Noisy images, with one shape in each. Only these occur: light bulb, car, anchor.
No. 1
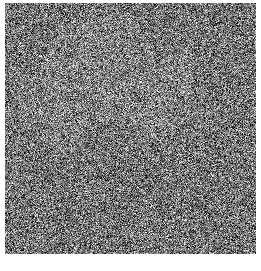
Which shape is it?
car
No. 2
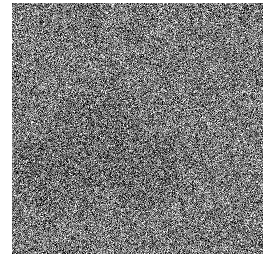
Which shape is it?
car
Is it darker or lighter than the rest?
darker
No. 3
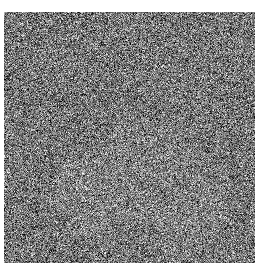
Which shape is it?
car
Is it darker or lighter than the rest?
lighter
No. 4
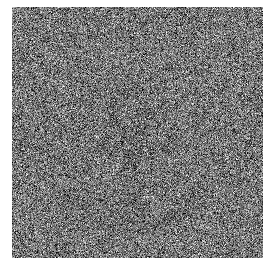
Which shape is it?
anchor
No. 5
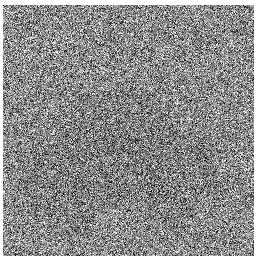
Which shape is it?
car
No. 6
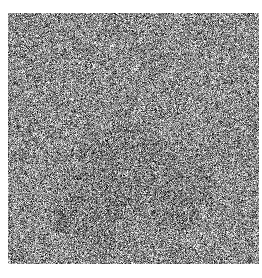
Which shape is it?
car
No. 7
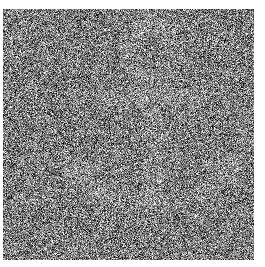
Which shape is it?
anchor
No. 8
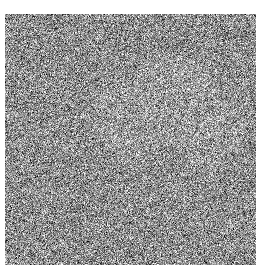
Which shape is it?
car
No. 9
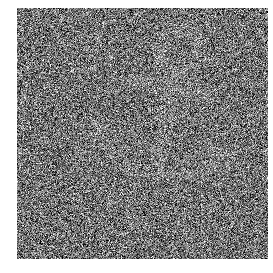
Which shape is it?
anchor
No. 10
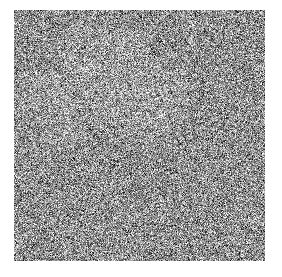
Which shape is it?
car
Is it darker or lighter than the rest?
lighter
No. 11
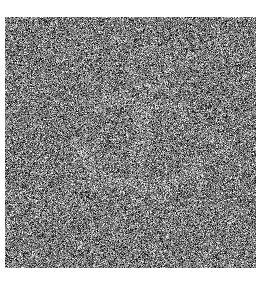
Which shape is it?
anchor
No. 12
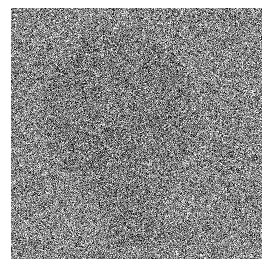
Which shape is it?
light bulb
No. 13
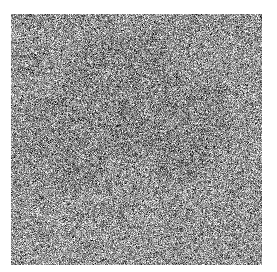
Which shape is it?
car
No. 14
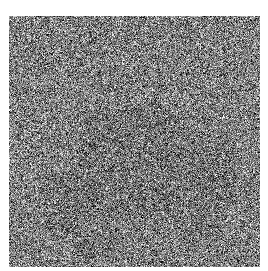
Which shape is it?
car
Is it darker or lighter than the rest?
darker
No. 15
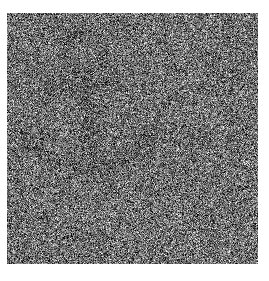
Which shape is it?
anchor
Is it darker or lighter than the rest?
darker
